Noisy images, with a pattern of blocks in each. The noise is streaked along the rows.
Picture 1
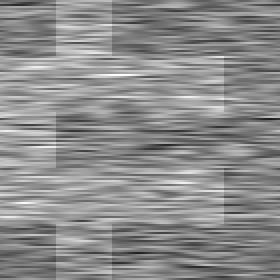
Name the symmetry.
top and bottom mirror each other
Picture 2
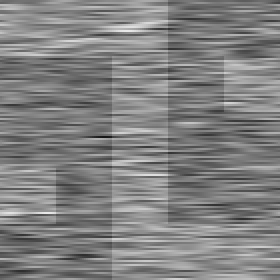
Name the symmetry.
the same after a half turn
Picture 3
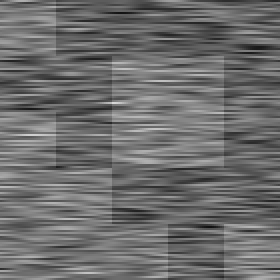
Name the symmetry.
mirrored about the diagonal from the bottom left
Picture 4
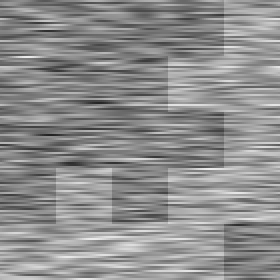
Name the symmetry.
mirrored about the diagonal from the top left
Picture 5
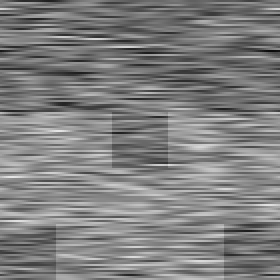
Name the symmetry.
left and right mirror each other
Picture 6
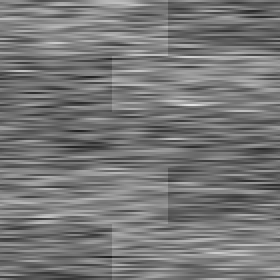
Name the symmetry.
the same after a half turn
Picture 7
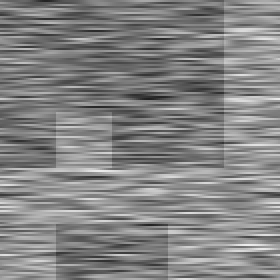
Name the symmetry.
no symmetry
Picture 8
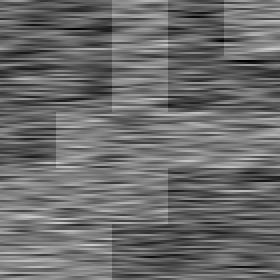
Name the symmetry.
mirrored about the diagonal from the bottom left
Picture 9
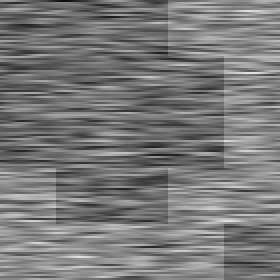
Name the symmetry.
mirrored about the diagonal from the top left
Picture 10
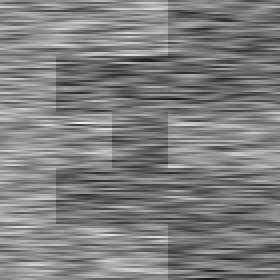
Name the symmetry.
top and bottom mirror each other
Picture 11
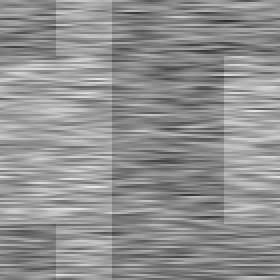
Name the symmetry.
top and bottom mirror each other
